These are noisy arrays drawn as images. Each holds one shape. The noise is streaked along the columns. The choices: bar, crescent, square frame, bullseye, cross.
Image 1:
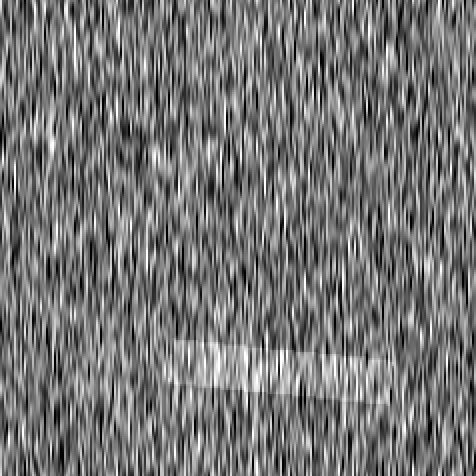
light bar
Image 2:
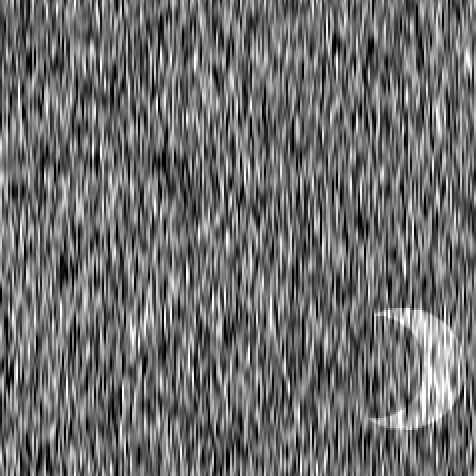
light crescent, bottom right
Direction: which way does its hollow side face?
left
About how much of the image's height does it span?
a quarter
